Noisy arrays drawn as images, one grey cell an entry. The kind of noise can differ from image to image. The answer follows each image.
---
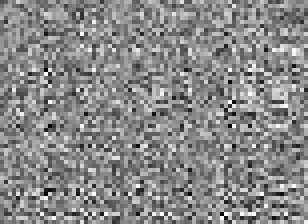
low rank plus noise
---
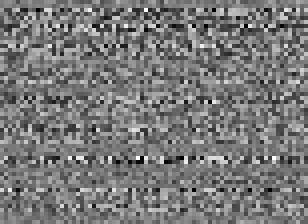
rows of uneven size
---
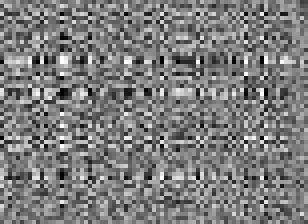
low rank plus noise
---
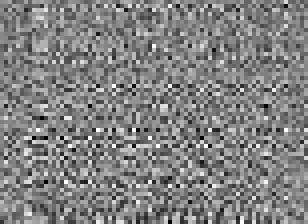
low rank plus noise
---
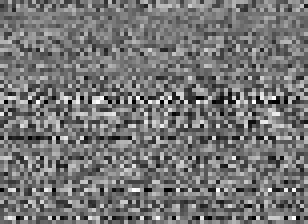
rows of uneven size
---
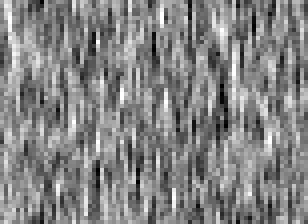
streaked along the columns
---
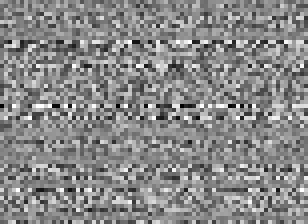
rows of uneven size
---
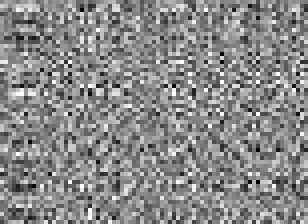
low rank plus noise
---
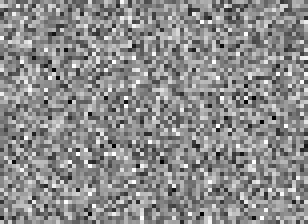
independent entries
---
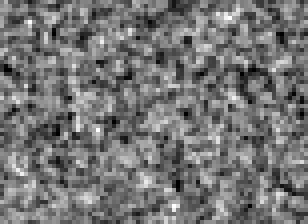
blotchy
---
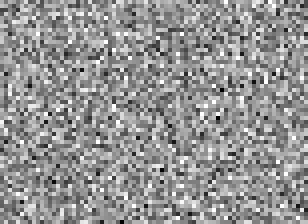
independent entries
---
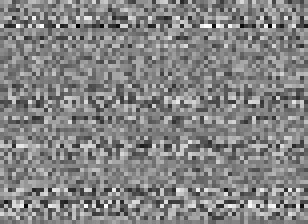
rows of uneven size
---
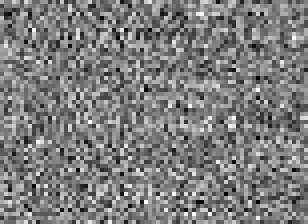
low rank plus noise
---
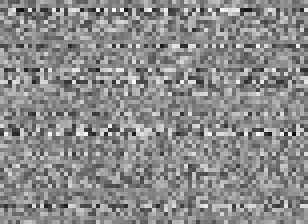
rows of uneven size
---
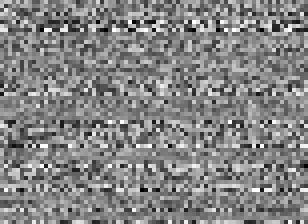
rows of uneven size
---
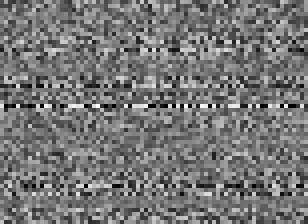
rows of uneven size
